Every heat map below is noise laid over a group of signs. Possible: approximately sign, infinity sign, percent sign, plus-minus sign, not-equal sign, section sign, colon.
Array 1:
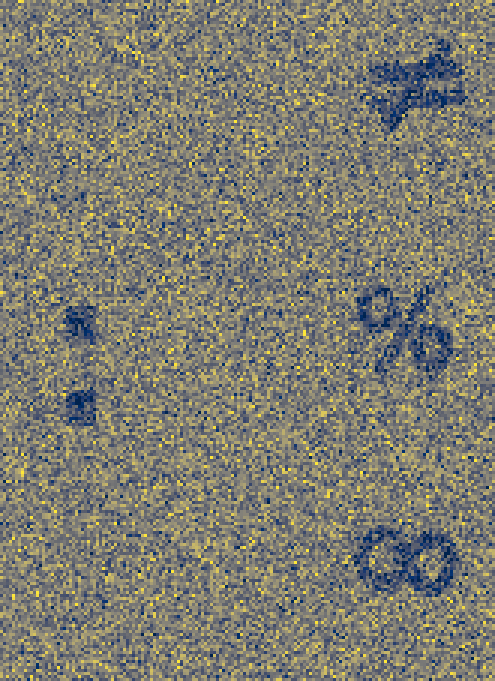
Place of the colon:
middle left
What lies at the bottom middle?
nothing
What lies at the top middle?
nothing
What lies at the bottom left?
nothing
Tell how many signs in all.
4
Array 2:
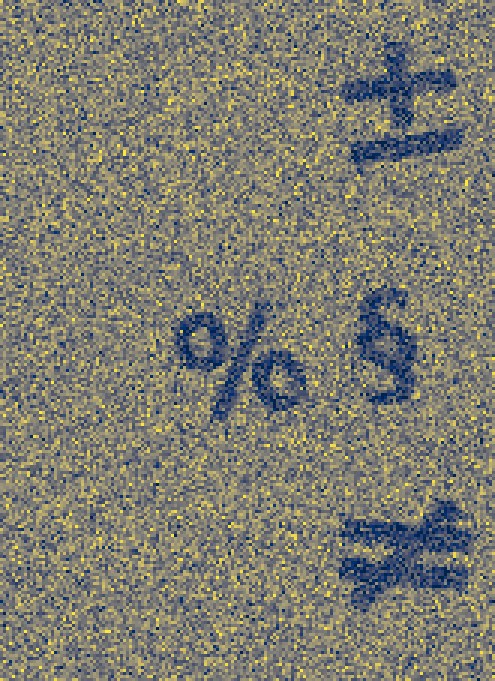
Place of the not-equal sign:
bottom right
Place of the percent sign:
centre
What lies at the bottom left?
nothing
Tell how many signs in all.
4
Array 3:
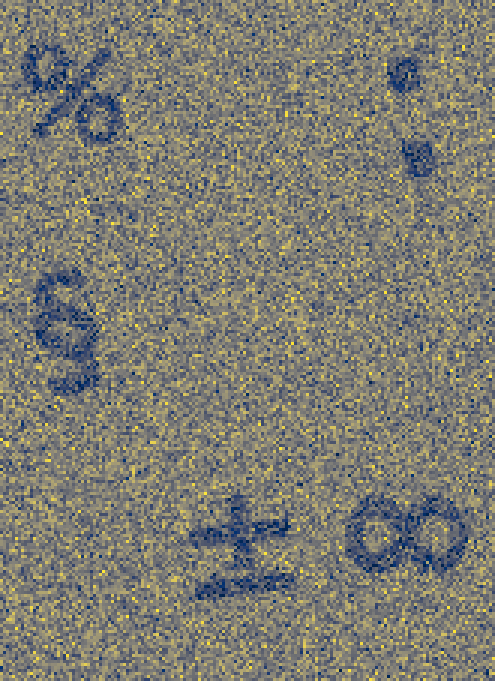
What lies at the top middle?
nothing
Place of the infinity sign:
bottom right
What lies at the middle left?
section sign
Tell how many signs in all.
5
